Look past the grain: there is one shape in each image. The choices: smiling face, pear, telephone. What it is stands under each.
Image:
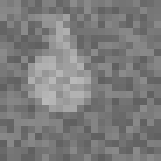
light pear
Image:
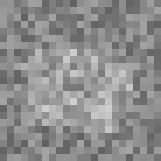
light telephone
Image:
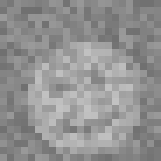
light smiling face
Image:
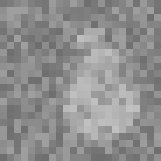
light pear
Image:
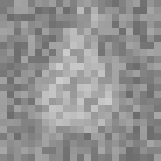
light pear
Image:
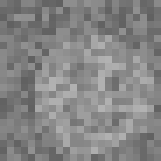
light smiling face
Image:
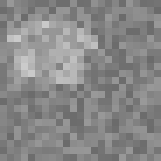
light telephone
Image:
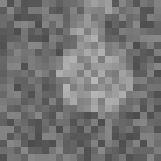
light pear
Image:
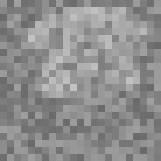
light telephone
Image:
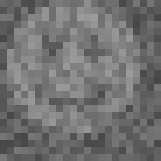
light smiling face
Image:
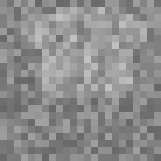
light telephone
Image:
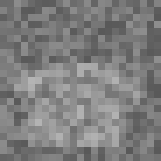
light telephone
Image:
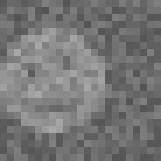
light smiling face
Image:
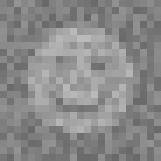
light smiling face
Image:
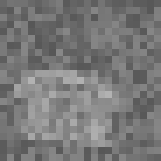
light telephone
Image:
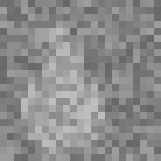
light pear
